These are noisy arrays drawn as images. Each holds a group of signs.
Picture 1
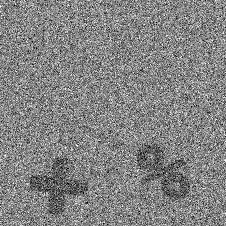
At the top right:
nothing
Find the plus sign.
bottom left
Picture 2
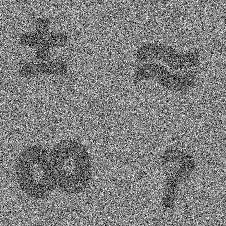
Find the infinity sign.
bottom left
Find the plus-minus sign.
top left
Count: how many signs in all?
4
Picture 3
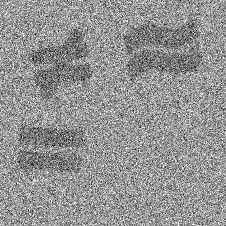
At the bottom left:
equals sign
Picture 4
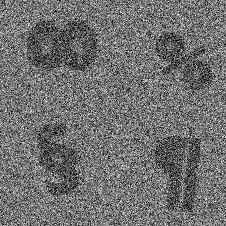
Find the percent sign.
top right
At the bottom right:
pilcrow
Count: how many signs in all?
4
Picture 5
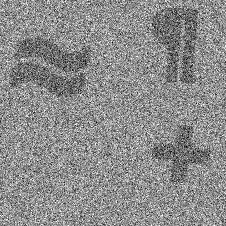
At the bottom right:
plus sign
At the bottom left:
nothing
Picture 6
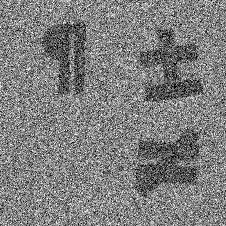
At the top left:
pilcrow
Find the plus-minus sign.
top right
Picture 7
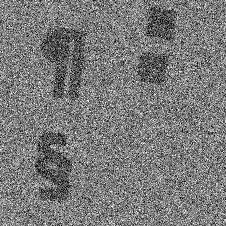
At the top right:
colon
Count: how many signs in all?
3
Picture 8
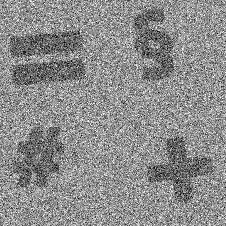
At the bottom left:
hash sign
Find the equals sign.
top left
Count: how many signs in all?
4
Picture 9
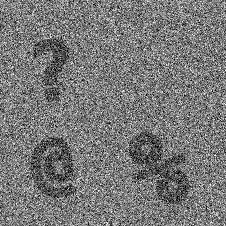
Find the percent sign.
bottom right
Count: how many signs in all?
3
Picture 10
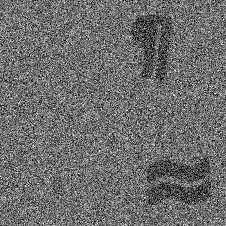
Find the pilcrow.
top right
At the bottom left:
nothing
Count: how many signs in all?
2
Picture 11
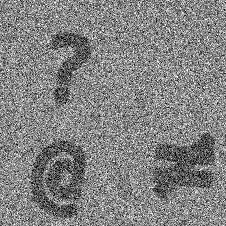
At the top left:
question mark
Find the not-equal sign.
bottom right
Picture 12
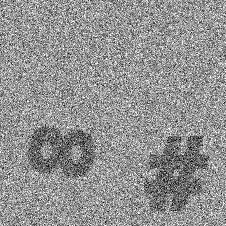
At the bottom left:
infinity sign
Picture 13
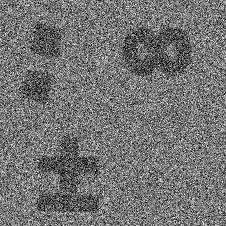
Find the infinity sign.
top right
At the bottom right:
nothing
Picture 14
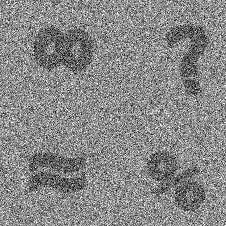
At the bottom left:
approximately sign
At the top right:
question mark
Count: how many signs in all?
4
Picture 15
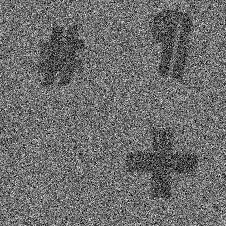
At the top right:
pilcrow
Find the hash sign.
top left
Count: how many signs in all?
3
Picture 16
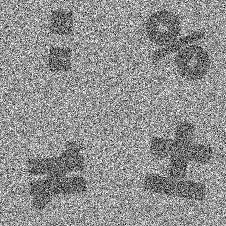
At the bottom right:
plus-minus sign
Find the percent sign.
top right
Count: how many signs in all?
4
